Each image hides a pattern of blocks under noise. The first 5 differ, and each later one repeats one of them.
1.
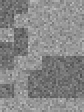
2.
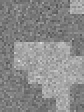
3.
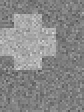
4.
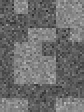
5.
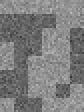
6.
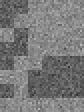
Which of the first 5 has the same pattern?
1
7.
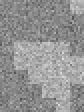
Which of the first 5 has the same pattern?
2
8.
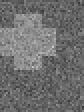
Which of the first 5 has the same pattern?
3
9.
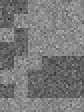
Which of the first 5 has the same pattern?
1
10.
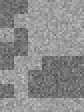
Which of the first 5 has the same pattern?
1
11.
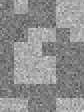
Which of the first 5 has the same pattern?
4
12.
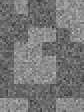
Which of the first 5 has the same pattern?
4
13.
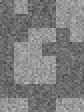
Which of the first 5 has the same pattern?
4
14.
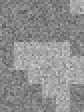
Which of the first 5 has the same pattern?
2
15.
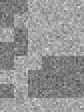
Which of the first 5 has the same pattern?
1
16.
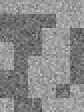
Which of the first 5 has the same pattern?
5
